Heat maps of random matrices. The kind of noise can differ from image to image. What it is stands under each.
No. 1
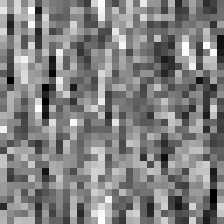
streaked along the columns
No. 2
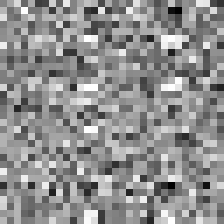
low rank plus noise
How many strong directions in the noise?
one
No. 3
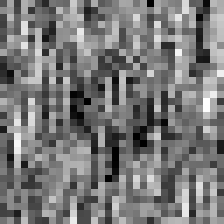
streaked along the columns
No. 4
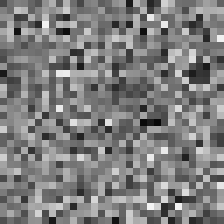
low rank plus noise
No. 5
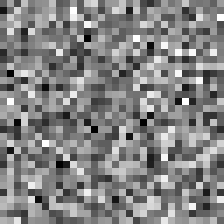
independent entries
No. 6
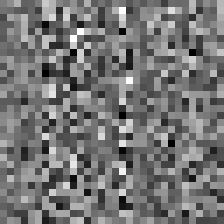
columns of uneven size
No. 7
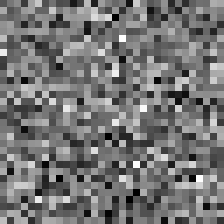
independent entries
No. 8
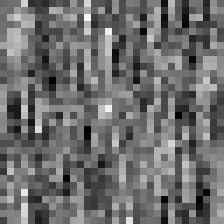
streaked along the columns
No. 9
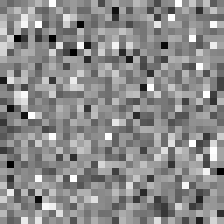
heavy tails
